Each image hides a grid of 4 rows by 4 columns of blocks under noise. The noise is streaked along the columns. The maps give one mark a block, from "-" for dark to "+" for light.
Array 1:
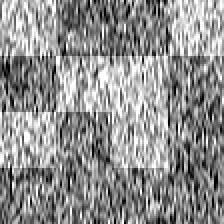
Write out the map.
+ - - +
- + + -
+ - + -
- - - -
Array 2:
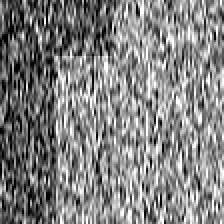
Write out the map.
- - + +
- + + +
- + + +
- + + +
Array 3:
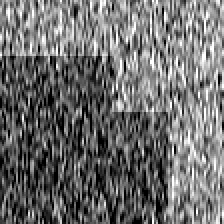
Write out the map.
+ + + +
- - + +
- - - +
- - - +
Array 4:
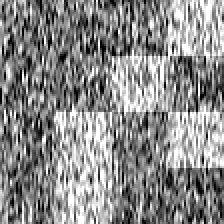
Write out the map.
- - - +
- - + -
- + - +
- + - -
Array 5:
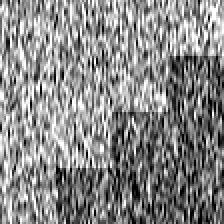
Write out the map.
+ + + +
+ + + -
+ + - -
+ - - -
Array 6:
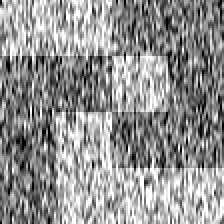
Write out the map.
+ + - -
- - + -
- + - -
- + + +
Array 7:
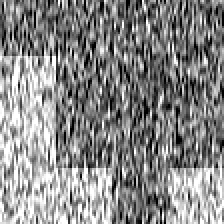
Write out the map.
- - - -
+ - - -
+ - - -
+ + - +
